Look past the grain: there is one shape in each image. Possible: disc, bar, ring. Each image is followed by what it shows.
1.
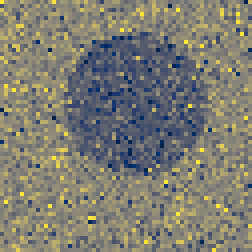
disc
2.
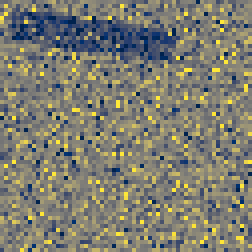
bar
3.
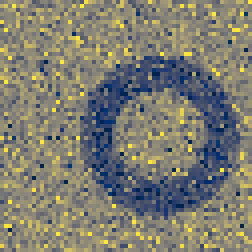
ring
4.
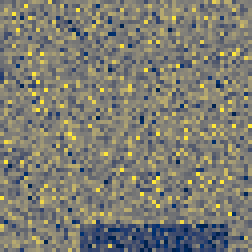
bar
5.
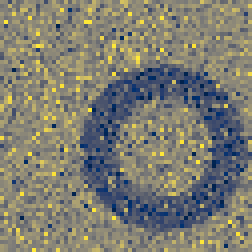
ring
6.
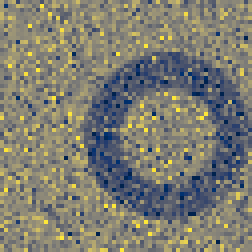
ring
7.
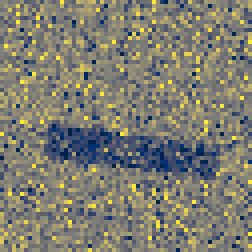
bar
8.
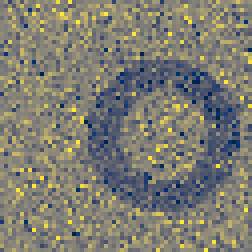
ring
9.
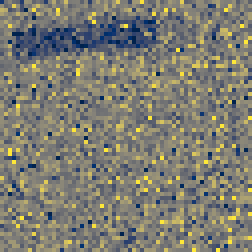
bar
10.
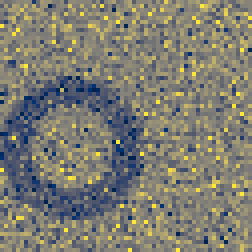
ring
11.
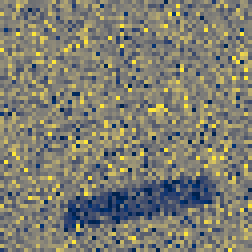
bar
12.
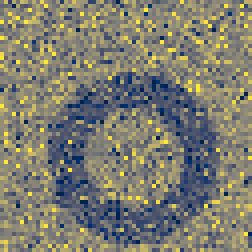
ring
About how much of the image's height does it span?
two thirds
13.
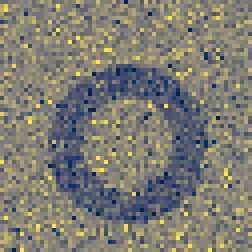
ring
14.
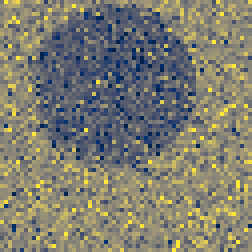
disc
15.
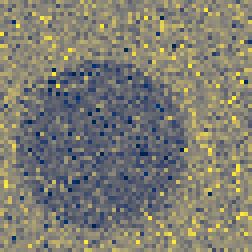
disc
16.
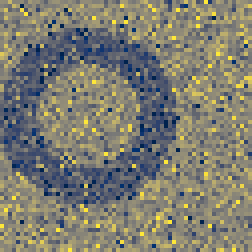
ring
